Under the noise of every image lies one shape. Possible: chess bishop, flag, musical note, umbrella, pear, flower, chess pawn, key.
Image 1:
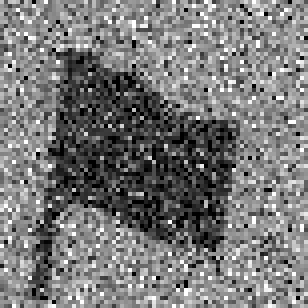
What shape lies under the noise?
flag
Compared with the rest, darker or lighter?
darker
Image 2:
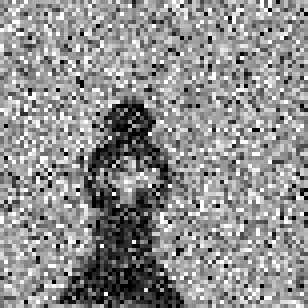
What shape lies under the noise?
chess bishop
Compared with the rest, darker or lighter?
darker
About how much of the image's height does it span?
two thirds
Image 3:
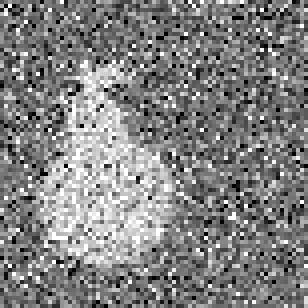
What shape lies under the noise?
pear
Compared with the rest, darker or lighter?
lighter
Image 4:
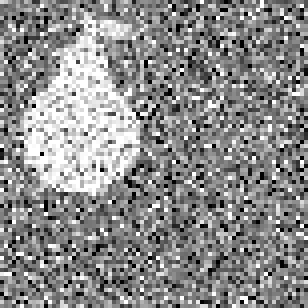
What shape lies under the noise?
pear
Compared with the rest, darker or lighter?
lighter
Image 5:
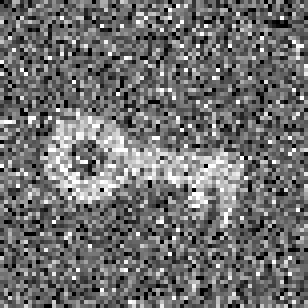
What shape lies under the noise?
key
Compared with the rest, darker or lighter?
lighter
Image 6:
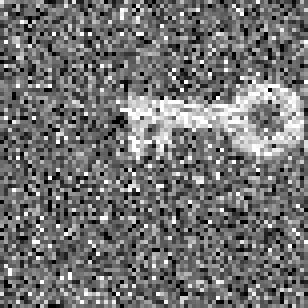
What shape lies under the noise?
key
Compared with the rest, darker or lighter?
lighter
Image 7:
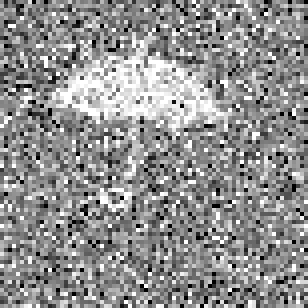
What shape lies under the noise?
umbrella
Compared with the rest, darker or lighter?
lighter
